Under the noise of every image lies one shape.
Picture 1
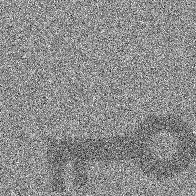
key
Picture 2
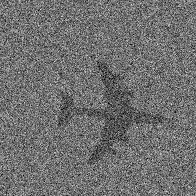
airplane
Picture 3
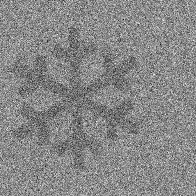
snowflake
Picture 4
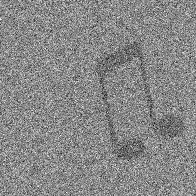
pair of musical notes
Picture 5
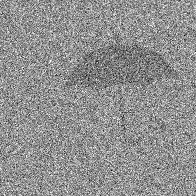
umbrella
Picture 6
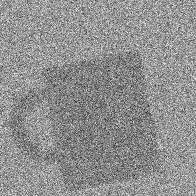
cup
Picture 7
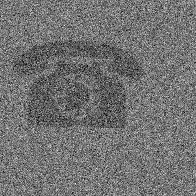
telephone
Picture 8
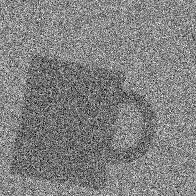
cup
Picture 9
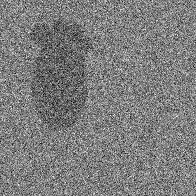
footprint
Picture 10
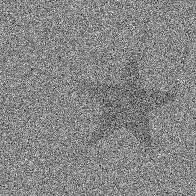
star
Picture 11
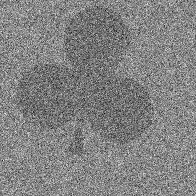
club
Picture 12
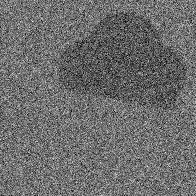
cloud
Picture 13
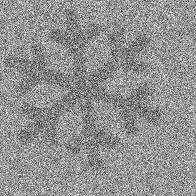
snowflake
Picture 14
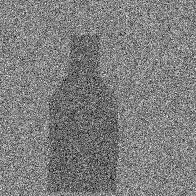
bottle
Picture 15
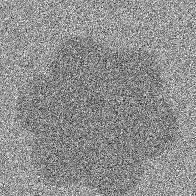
flower
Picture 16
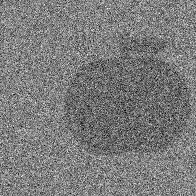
apple
